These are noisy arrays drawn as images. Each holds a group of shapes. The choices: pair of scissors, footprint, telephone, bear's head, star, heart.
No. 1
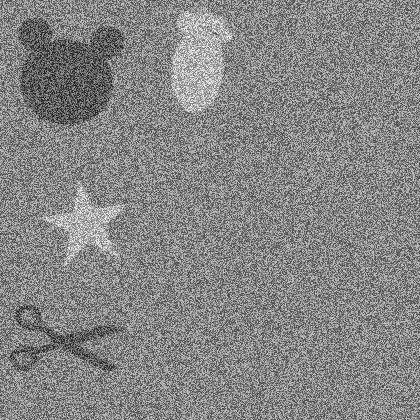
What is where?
top left: dark bear's head; top middle: light footprint; middle left: light star; bottom left: dark pair of scissors
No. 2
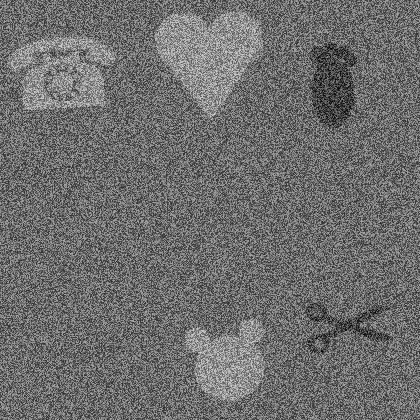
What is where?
top left: light telephone; top middle: light heart; top right: dark footprint; bottom middle: light bear's head; bottom right: dark pair of scissors
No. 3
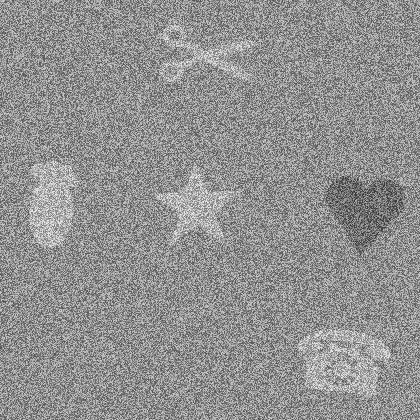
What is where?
top middle: light pair of scissors; middle left: light footprint; centre: light star; middle right: dark heart; bottom right: light telephone
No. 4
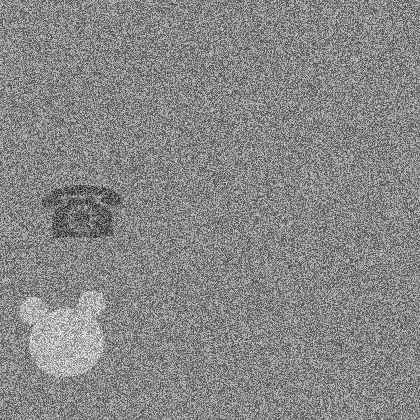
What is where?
middle left: dark telephone; bottom left: light bear's head
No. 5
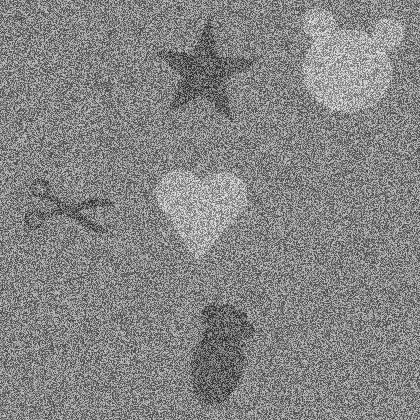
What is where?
top middle: dark star; top right: light bear's head; middle left: dark pair of scissors; centre: light heart; bottom middle: dark footprint
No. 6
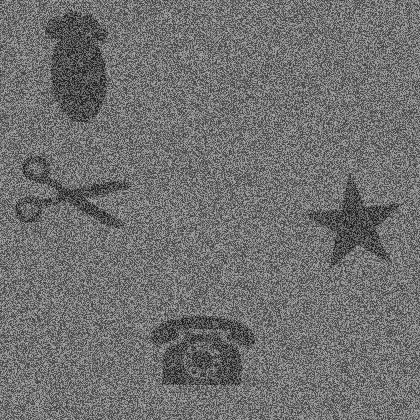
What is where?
top left: dark footprint; middle left: dark pair of scissors; middle right: dark star; bottom middle: dark telephone
